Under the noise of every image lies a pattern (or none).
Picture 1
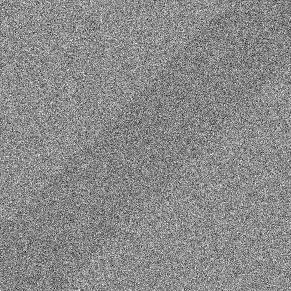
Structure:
a diagonal band
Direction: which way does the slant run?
bottom left to top right
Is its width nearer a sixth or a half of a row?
a half
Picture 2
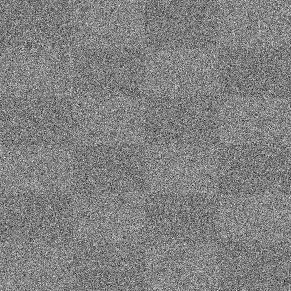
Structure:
a checkerboard
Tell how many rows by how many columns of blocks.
6 by 4
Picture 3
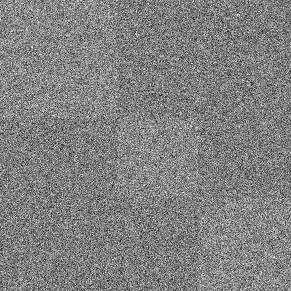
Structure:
blocks along the diagonal
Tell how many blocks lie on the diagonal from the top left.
3
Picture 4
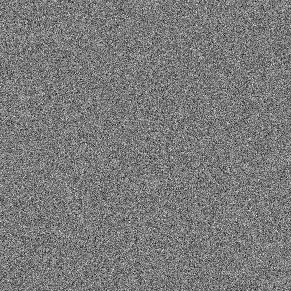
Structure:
only noise
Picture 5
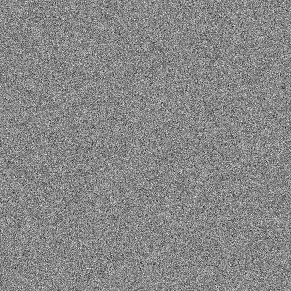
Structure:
only noise
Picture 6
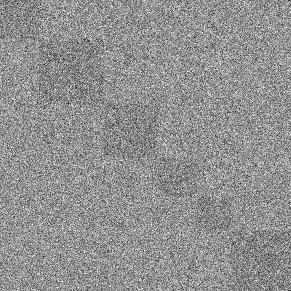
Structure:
blocks along the diagonal
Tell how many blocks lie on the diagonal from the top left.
6
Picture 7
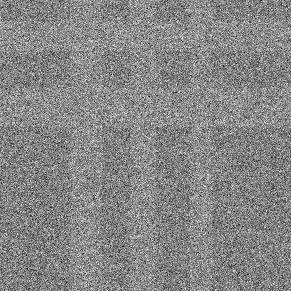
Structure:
bands of rows crossing bands of columns
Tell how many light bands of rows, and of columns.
2 and 3
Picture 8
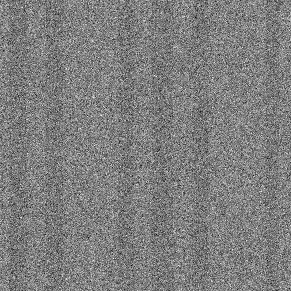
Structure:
bands of columns
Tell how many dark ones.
6
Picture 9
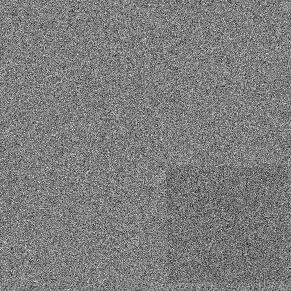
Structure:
one block
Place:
bottom right
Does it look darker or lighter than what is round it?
darker
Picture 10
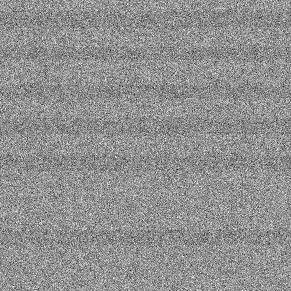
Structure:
bands of rows
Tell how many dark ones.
6
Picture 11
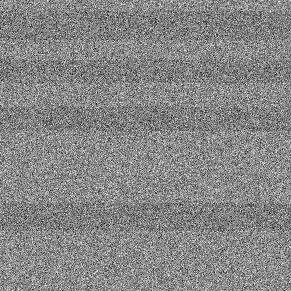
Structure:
bands of rows
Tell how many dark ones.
4
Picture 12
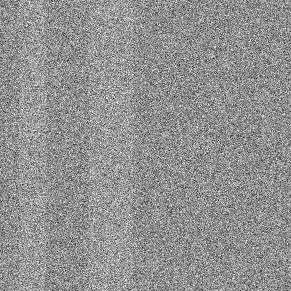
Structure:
bands of columns
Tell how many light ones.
2
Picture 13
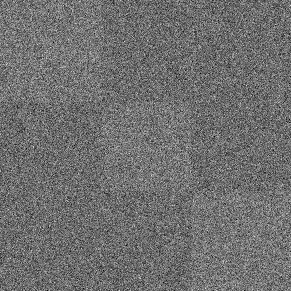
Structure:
blocks along the diagonal
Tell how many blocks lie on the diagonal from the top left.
3
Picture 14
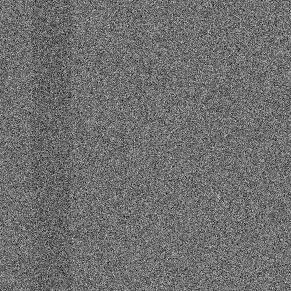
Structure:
one band of columns
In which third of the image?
left
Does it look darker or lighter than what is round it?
darker
